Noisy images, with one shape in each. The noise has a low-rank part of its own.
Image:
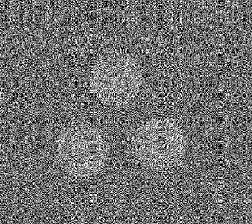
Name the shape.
three dots
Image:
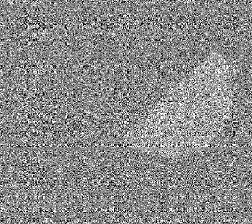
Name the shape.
half disc
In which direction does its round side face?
down and right
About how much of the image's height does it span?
half
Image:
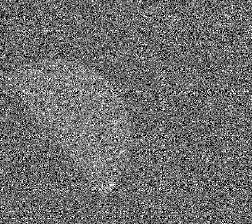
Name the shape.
half disc
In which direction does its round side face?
up and right
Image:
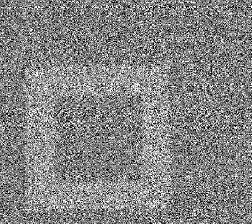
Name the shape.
square frame
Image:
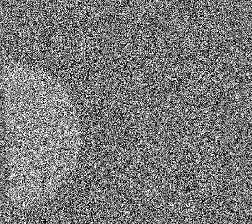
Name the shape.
half disc
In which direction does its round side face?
right
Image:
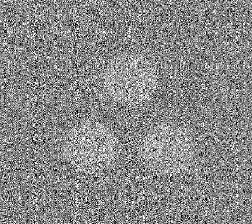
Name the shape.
three dots
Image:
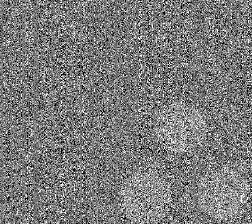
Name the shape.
three dots
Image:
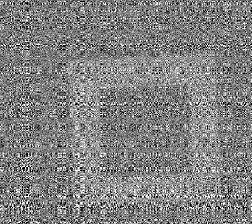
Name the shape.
square frame
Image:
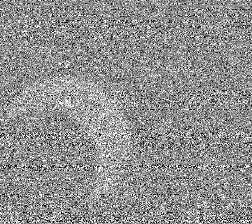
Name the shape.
crescent
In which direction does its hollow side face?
down and left
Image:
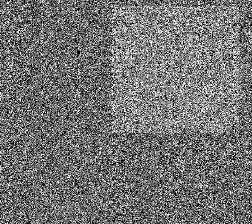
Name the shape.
square
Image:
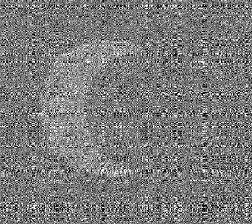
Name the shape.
crescent
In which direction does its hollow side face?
right
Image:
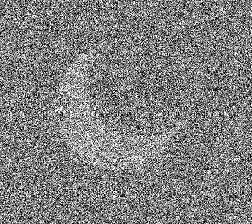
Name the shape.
crescent
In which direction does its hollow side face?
up and right
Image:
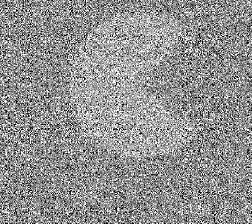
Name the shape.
disc with a wedge cut out
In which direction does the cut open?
right
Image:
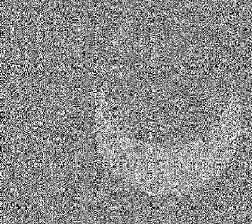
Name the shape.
crescent
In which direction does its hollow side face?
up
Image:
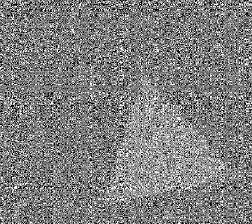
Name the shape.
triangle
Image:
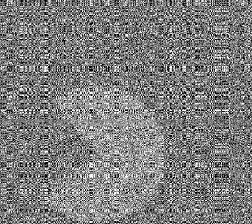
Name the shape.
disc with a wedge cut out
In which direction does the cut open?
left
